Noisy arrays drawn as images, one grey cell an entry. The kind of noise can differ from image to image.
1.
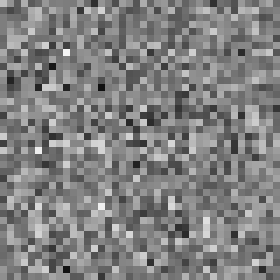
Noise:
low rank plus noise
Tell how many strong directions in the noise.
five to eight
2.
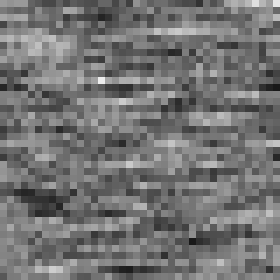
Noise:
streaked along the rows
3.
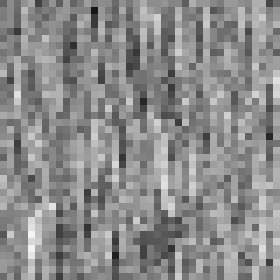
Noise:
streaked along the columns
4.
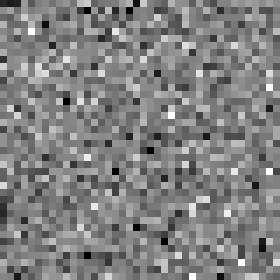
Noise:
heavy tails
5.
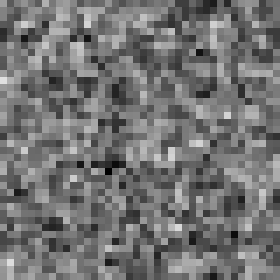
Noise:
blotchy
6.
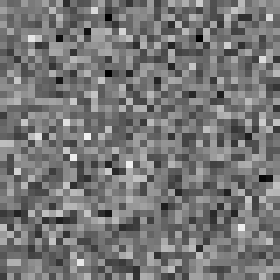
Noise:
independent entries
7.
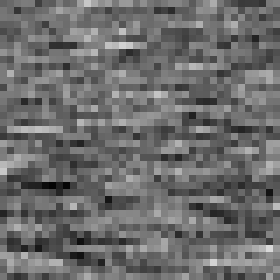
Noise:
streaked along the rows
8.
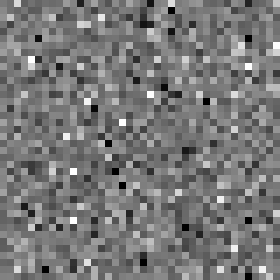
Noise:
heavy tails
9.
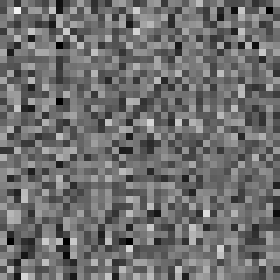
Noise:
low rank plus noise
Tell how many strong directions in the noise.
five to eight
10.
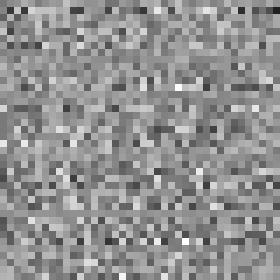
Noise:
rows of uneven size
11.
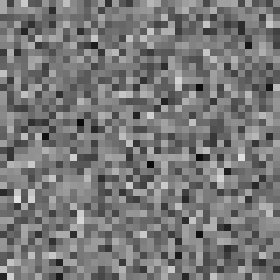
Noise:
independent entries
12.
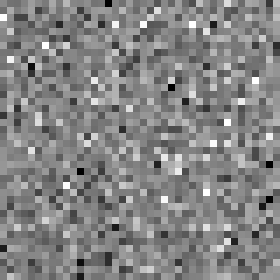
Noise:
heavy tails
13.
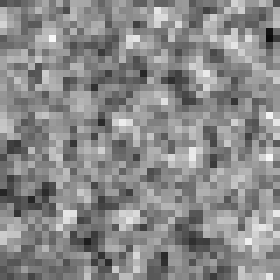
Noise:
blotchy
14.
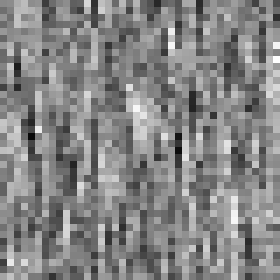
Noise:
streaked along the columns
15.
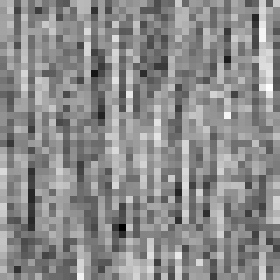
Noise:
streaked along the columns
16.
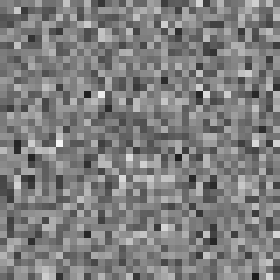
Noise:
low rank plus noise
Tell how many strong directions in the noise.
three or four
